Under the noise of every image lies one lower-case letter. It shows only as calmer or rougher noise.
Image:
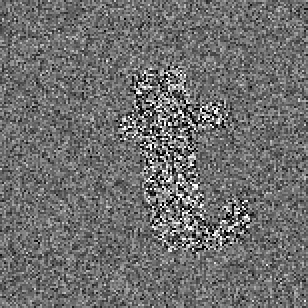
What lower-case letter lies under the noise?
t
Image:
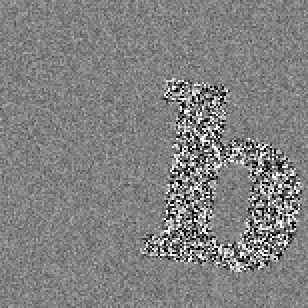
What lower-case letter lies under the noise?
b
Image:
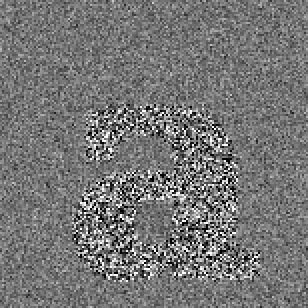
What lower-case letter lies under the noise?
a
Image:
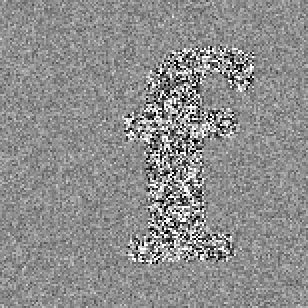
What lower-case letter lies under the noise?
f
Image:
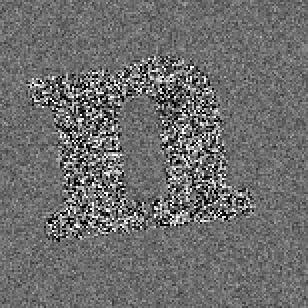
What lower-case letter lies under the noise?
n
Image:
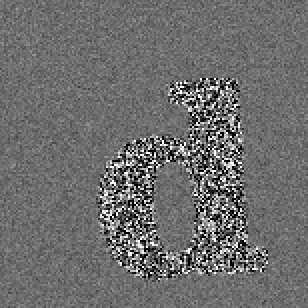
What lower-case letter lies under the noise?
d
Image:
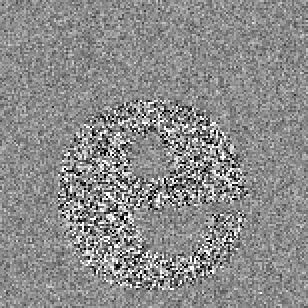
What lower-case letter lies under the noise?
e
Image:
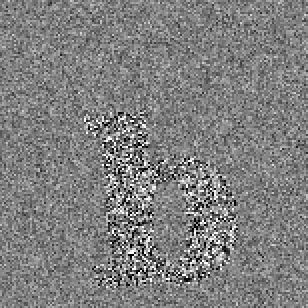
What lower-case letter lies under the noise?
b
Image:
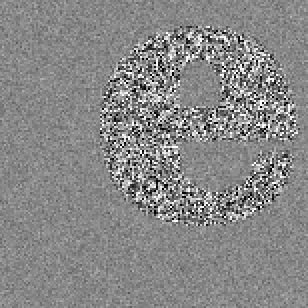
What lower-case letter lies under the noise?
e
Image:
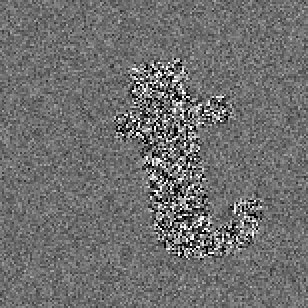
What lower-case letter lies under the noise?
t
